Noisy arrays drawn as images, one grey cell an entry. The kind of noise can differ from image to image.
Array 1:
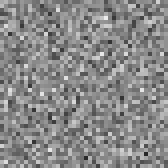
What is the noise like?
independent entries
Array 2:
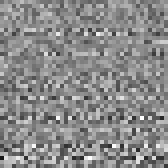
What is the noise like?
rows of uneven size
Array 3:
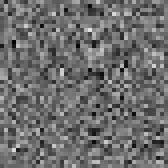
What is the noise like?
low rank plus noise
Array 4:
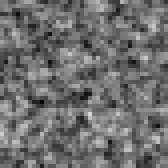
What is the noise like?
blotchy
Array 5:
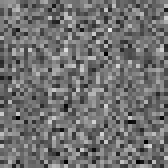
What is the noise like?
low rank plus noise
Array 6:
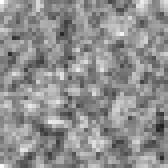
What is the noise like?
blotchy
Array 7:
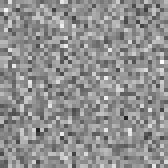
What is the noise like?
independent entries
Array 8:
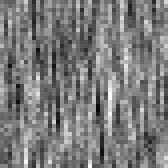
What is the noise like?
streaked along the columns
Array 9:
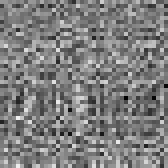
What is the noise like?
low rank plus noise
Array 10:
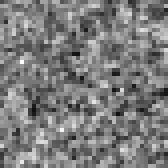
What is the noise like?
blotchy
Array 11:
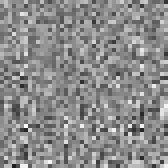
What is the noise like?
low rank plus noise
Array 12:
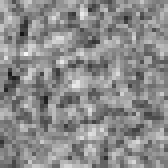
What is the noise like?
blotchy
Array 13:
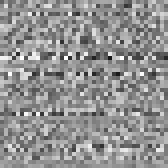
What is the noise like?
rows of uneven size
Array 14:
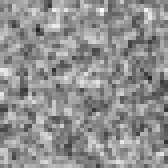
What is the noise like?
blotchy
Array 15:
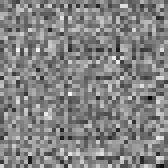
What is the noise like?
low rank plus noise
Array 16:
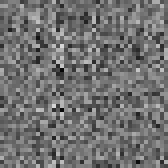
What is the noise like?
low rank plus noise
